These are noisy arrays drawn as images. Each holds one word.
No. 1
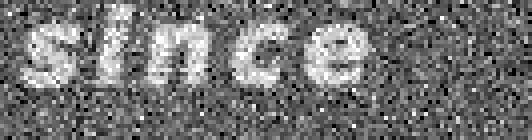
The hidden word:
since
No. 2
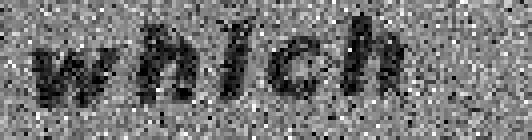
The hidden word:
which
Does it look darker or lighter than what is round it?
darker
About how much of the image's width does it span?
two thirds
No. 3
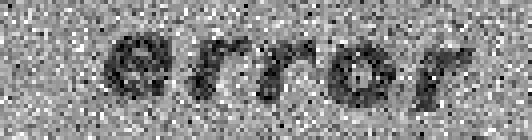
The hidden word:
error
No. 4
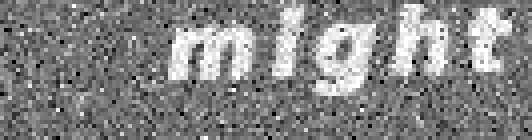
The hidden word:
might
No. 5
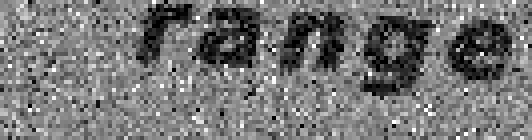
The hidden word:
range
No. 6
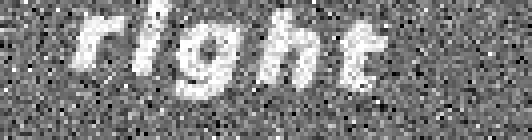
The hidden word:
right
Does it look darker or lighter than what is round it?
lighter
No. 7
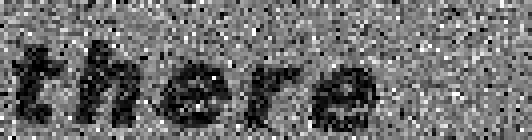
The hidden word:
there
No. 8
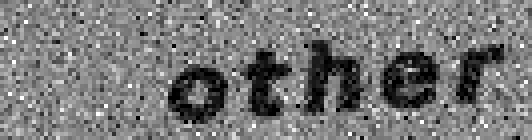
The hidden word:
other
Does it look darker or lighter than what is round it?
darker
